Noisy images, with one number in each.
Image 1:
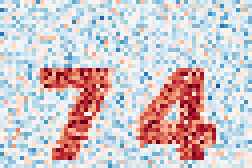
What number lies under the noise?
74
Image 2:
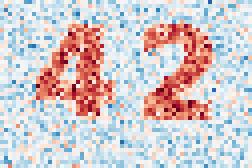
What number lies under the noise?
42
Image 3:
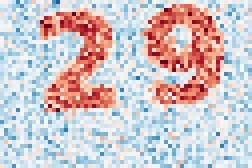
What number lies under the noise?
29
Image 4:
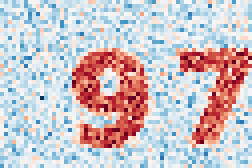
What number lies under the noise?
97
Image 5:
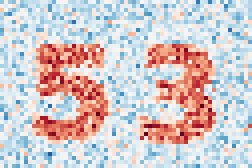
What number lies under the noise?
53
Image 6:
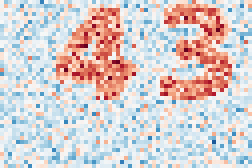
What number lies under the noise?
43
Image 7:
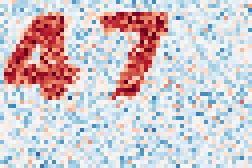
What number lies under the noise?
47
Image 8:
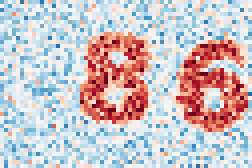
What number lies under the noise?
86
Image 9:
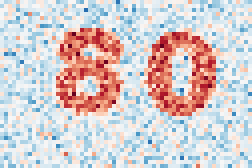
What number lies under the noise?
80
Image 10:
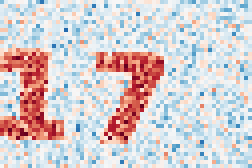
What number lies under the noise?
17
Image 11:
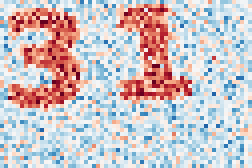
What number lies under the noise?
31
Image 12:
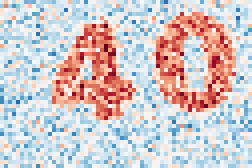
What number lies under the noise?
40
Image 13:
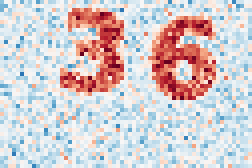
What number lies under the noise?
36
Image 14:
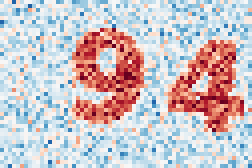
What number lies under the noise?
94
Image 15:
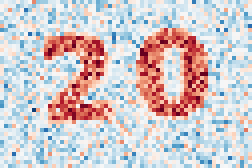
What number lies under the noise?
20
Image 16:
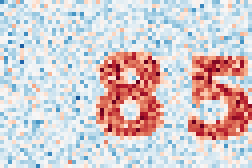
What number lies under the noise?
85
